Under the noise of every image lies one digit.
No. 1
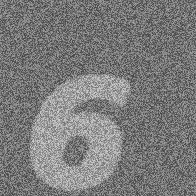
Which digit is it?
6
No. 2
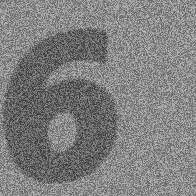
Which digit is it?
6
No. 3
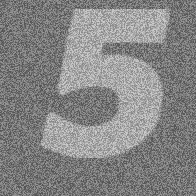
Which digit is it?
5
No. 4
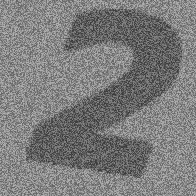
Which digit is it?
2
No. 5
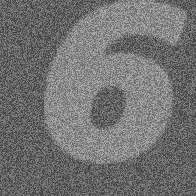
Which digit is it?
6
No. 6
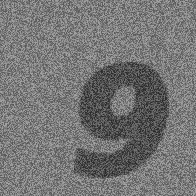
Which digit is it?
9
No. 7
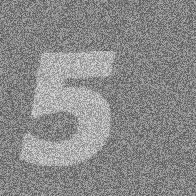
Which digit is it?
5
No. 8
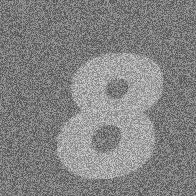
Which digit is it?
8
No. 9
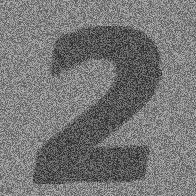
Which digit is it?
2
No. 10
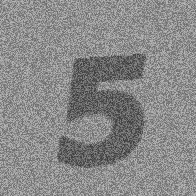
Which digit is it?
5
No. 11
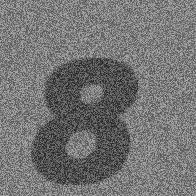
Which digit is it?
8
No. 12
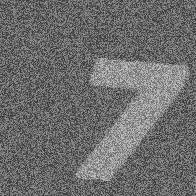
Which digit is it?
7
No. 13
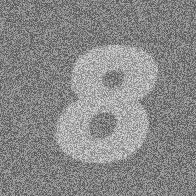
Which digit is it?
8
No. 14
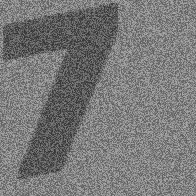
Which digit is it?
7
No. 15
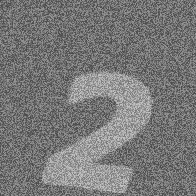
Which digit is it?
2
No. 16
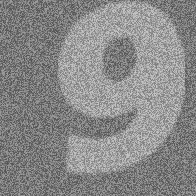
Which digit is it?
9
